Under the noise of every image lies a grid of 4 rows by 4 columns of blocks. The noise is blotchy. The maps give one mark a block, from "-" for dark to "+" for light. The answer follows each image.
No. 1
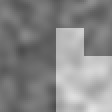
- - - -
- - + -
- - + +
- - + +
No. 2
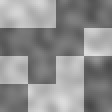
+ + - -
- - - +
+ - + -
- + + -
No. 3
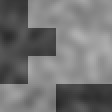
- + + +
- - + +
- + + +
+ + - -
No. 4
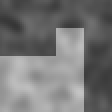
- - - -
- - + -
+ + + -
+ + + -
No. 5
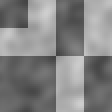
- + - +
+ + - +
- - + -
- - + -
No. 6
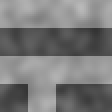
+ + + +
- - - -
+ + + +
- + - -
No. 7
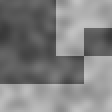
- - + +
- - + -
- - - +
+ + + +
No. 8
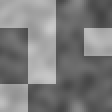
+ + - -
- + - +
- + - -
+ - - -
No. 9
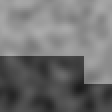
+ + + +
+ + + +
- - - +
- - - -
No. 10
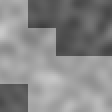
+ - - -
+ + - -
+ + + +
- + + +
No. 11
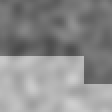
- - - -
- - - -
+ + + -
+ + + +
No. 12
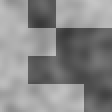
+ - + +
+ + - -
+ - - -
+ + + -
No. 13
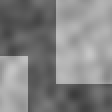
- - + +
- - + +
+ - + +
+ - - -
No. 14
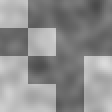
+ - - -
- + - -
+ - - +
+ + - +
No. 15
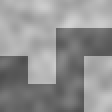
+ + + +
+ + - -
- + - +
- - - +
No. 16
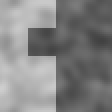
+ + - -
+ - - -
+ + - -
+ + - -
